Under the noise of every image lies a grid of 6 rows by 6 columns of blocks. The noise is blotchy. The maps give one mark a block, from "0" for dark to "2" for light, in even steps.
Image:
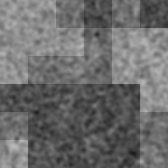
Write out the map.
2 2 1 0 1 0
2 2 2 1 2 2
2 1 1 1 2 2
0 0 0 0 0 2
1 0 0 0 0 1
2 0 0 0 0 1
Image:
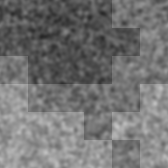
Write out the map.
0 0 0 0 1 1
0 0 0 0 0 1
1 0 0 0 1 1
2 1 1 1 1 2
2 2 2 1 2 2
2 2 2 2 1 2
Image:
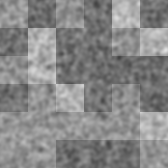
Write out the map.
1 0 1 0 2 0
0 2 0 0 1 2
1 2 0 0 0 0
0 1 2 0 1 0
1 1 1 1 1 2
1 1 0 0 0 1
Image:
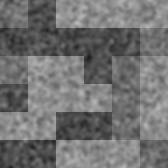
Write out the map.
1 0 2 2 2 2
0 0 0 0 0 1
1 2 2 0 1 2
0 2 2 2 1 2
2 2 0 0 1 2
0 0 2 2 2 1
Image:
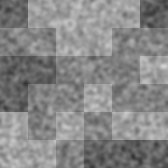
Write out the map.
0 2 2 2 2 0
1 1 2 2 1 1
0 0 1 1 1 2
0 1 1 2 1 1
2 1 2 1 2 2
2 2 1 0 0 0
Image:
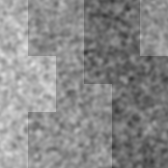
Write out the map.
2 1 1 0 0 1
2 1 1 0 0 1
2 2 1 0 0 0
2 2 1 1 0 0
2 1 1 1 0 0
2 1 1 1 0 0
